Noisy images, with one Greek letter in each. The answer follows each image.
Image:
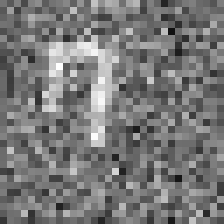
light eta
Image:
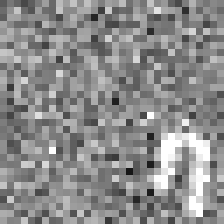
light eta, bottom right
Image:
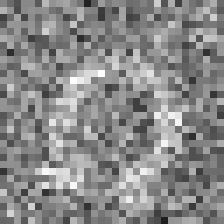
light omega
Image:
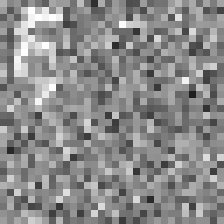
light xi, top left
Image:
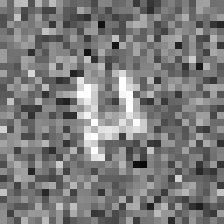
light mu, centre
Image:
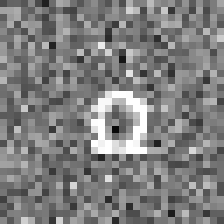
light omega, centre
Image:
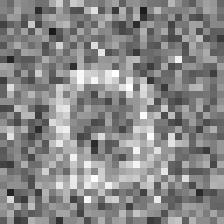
light omega
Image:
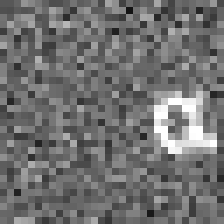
light alpha, middle right
